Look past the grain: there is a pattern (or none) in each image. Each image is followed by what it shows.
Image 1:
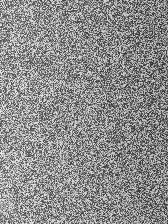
a smooth slope
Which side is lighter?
left
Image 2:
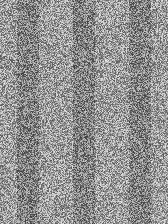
vertical stripes
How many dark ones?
3
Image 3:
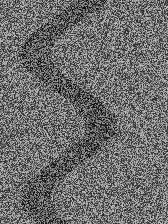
a wavy band
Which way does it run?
top to bottom
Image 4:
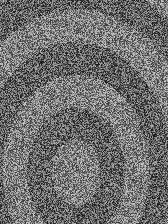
rings round one point
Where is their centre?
bottom middle
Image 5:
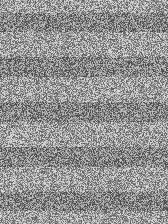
horizontal stripes
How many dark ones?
5
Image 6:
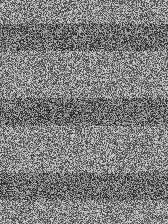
horizontal stripes
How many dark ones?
3
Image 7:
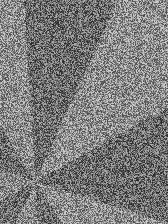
spokes from one point
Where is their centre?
bottom left
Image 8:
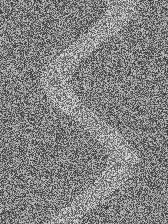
a wavy band
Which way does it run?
top to bottom
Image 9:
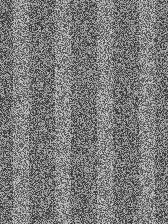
vertical stripes
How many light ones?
4
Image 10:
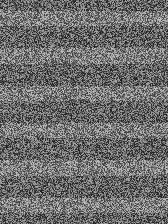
horizontal stripes
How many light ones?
6
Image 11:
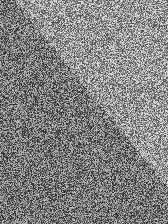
a sharp edge
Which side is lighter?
top right
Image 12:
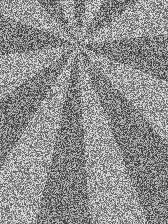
spokes from one point
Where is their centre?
top middle
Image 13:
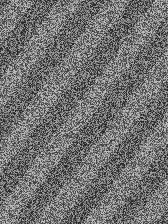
diagonal stripes
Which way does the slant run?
bottom left to top right
